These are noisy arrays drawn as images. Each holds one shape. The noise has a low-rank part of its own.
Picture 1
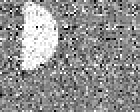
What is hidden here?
light half disc
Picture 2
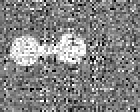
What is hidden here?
light dumbbell
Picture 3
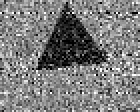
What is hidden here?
dark triangle
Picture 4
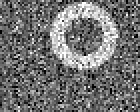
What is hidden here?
light ring
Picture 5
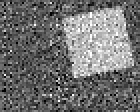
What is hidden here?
light square
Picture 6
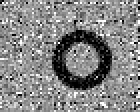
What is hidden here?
dark ring
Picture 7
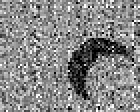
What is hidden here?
dark crescent
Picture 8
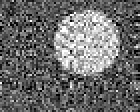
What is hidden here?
light disc
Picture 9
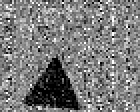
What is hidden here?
dark triangle
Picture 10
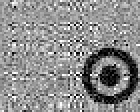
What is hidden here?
dark bullseye
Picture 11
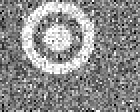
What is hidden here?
light bullseye
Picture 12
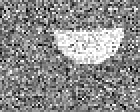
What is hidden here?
light half disc
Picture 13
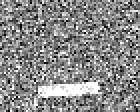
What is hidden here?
light bar, bottom middle
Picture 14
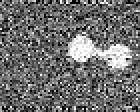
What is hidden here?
light dumbbell
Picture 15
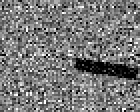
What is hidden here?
dark bar
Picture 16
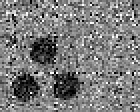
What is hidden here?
dark three dots
